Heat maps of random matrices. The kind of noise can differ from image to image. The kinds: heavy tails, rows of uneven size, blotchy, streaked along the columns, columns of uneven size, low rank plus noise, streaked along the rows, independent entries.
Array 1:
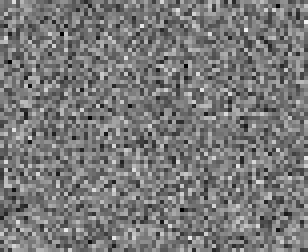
independent entries
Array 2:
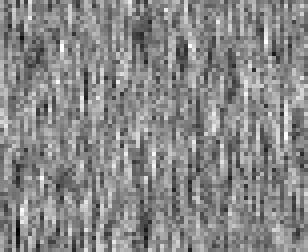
streaked along the columns
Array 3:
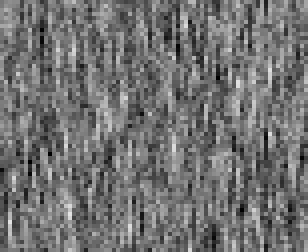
streaked along the columns
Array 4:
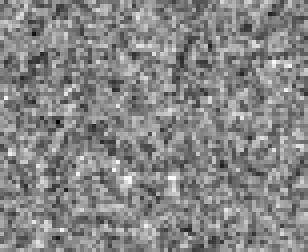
blotchy
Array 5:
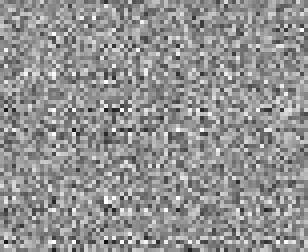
low rank plus noise
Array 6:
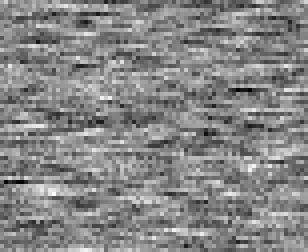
streaked along the rows
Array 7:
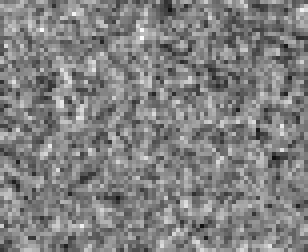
blotchy
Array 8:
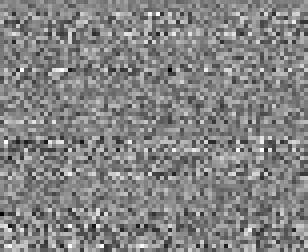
rows of uneven size
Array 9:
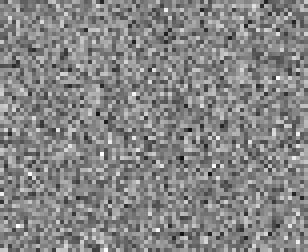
independent entries
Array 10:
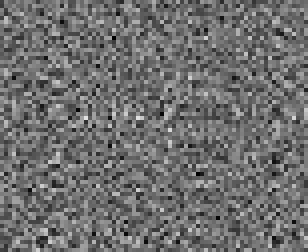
low rank plus noise
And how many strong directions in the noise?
one
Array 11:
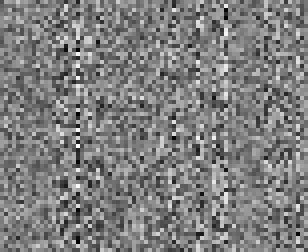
columns of uneven size
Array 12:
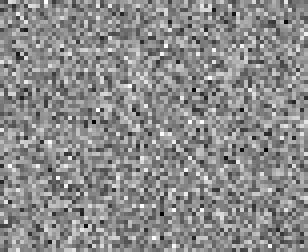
independent entries
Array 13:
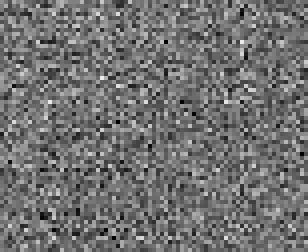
low rank plus noise
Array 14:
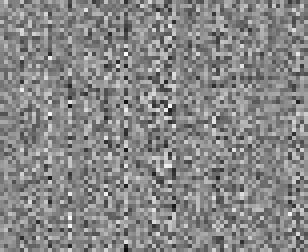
columns of uneven size
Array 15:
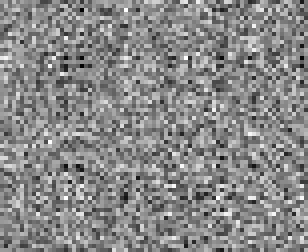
low rank plus noise
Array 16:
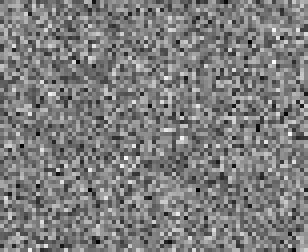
independent entries
